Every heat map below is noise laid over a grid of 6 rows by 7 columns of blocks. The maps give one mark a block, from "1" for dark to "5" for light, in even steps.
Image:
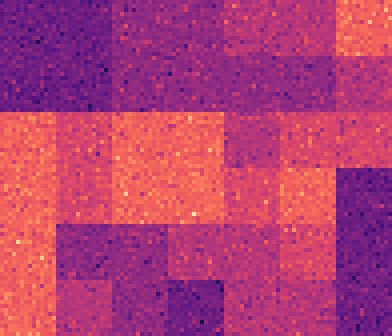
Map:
1 1 2 2 3 3 5
1 1 2 2 2 2 3
5 4 5 5 3 4 4
5 4 5 5 4 5 1
5 2 2 3 3 4 1
5 3 2 1 3 3 1
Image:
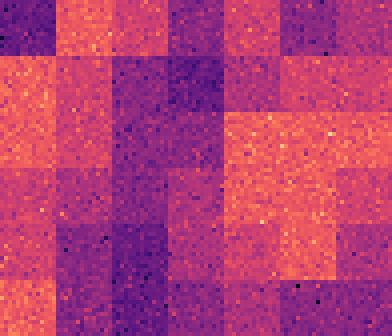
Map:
1 5 4 2 4 2 3
5 4 2 1 3 4 4
5 4 2 2 5 5 5
4 3 2 3 5 5 4
4 2 1 3 4 5 3
5 2 1 2 3 2 2
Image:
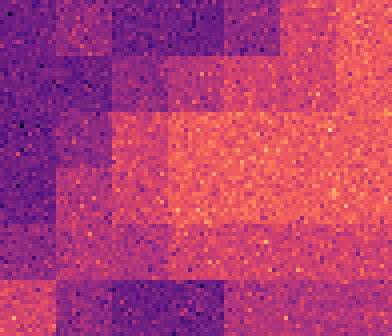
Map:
1 2 1 1 2 4 5
1 1 2 3 4 4 5
1 2 4 5 5 5 5
1 3 4 5 5 5 5
2 3 3 4 4 4 4
4 2 1 1 3 3 3
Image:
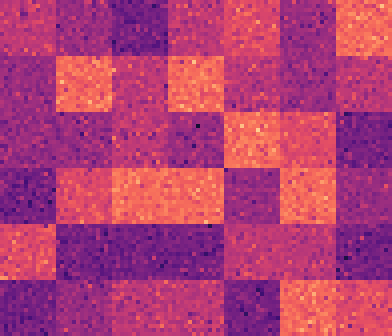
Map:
3 2 1 3 4 2 5
2 5 3 5 3 2 3
2 2 3 2 5 4 1
1 4 5 5 2 5 2
4 1 1 1 3 3 1
1 2 3 3 1 5 4
